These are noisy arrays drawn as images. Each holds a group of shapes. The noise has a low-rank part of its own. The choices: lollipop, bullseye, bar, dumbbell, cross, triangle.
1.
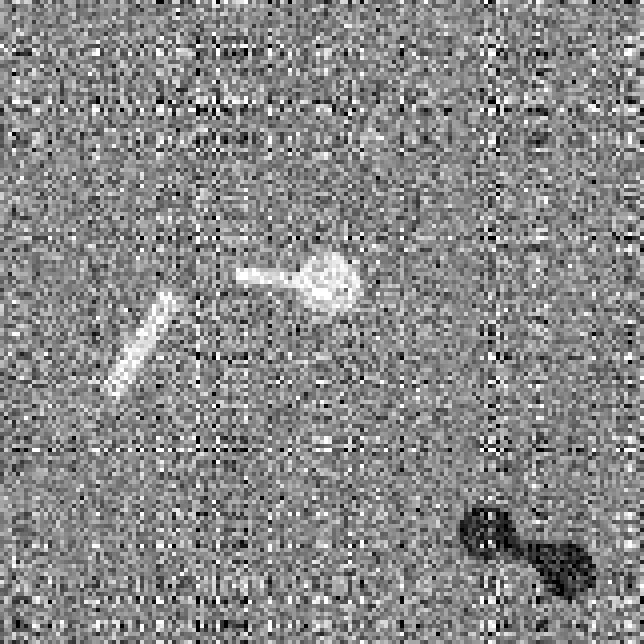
middle left: light bar; centre: light lollipop; bottom right: dark dumbbell
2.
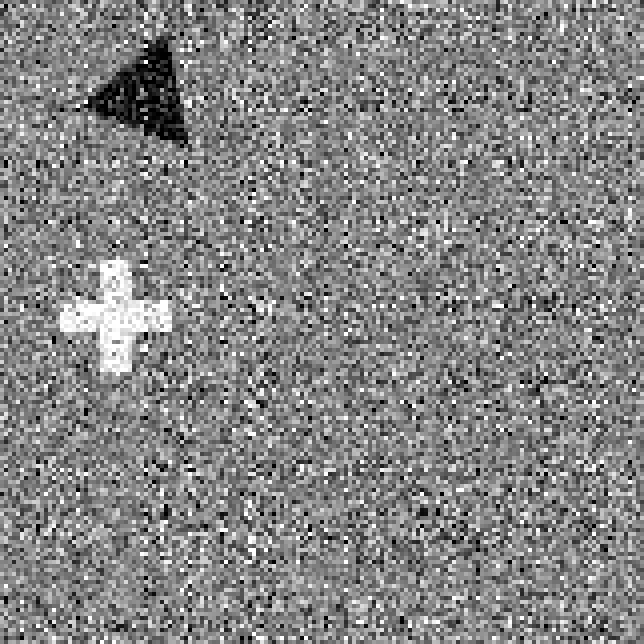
top left: dark triangle; middle left: light cross
